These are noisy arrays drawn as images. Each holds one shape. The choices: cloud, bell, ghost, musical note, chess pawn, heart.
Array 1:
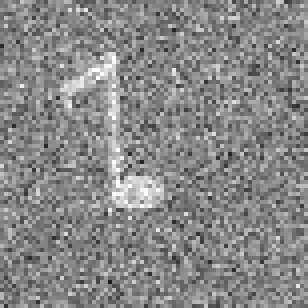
light musical note
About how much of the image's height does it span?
half
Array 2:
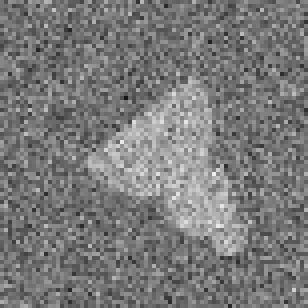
light chess pawn
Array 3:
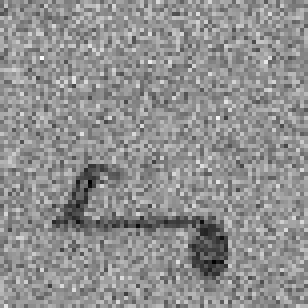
dark musical note
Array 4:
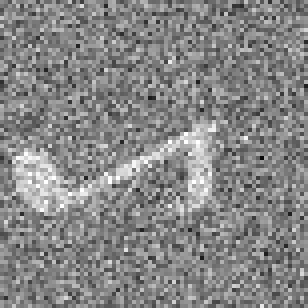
light musical note
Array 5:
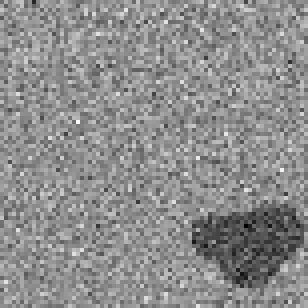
dark cloud, bottom right
